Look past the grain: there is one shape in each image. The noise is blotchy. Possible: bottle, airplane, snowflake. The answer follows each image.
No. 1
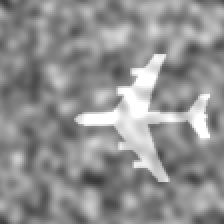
airplane
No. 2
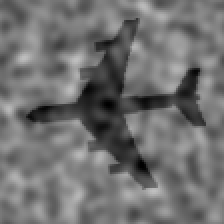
airplane
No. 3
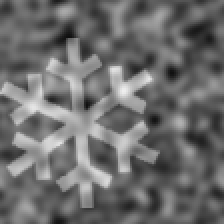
snowflake
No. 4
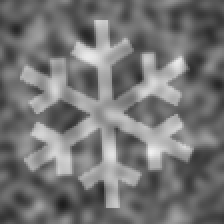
snowflake
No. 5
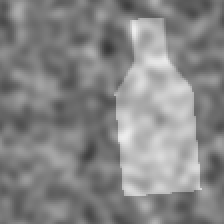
bottle
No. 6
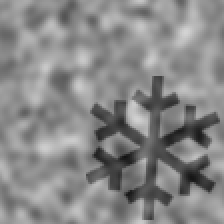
snowflake
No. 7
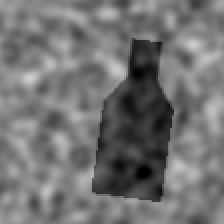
bottle
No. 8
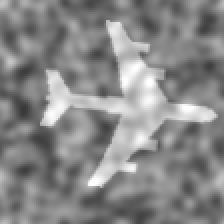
airplane
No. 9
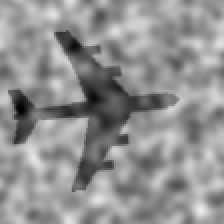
airplane
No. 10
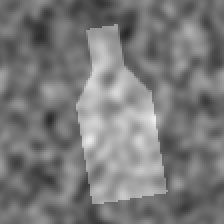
bottle
